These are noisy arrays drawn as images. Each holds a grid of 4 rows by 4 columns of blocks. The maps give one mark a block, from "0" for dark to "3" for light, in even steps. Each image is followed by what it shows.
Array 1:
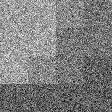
3321
3311
3210
0000
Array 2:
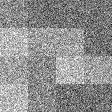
1000
3220
2132
3100
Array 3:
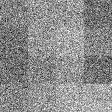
1220
0231
0120
1233
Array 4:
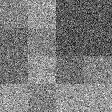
2300
1200
1312
3233
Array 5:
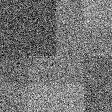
0023
0022
1221
2331
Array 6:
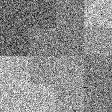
0013
0112
3221
3321
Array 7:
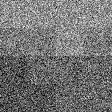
3333
2232
0111
0011
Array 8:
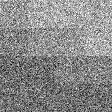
2333
1223
0011
0000
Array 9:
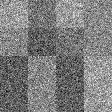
3132
2012
0203
0203
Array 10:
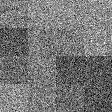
2333
0223
1200
3210
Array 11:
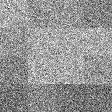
3221
2333
1332
0100
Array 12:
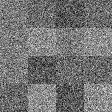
2101
2323
2011
1303
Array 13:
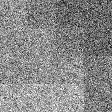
2100
2210
2221
3331
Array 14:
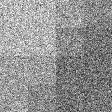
3321
3310
2200
2100
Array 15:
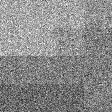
3332
3321
1111
0001
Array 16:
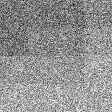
0001
0112
2223
3333
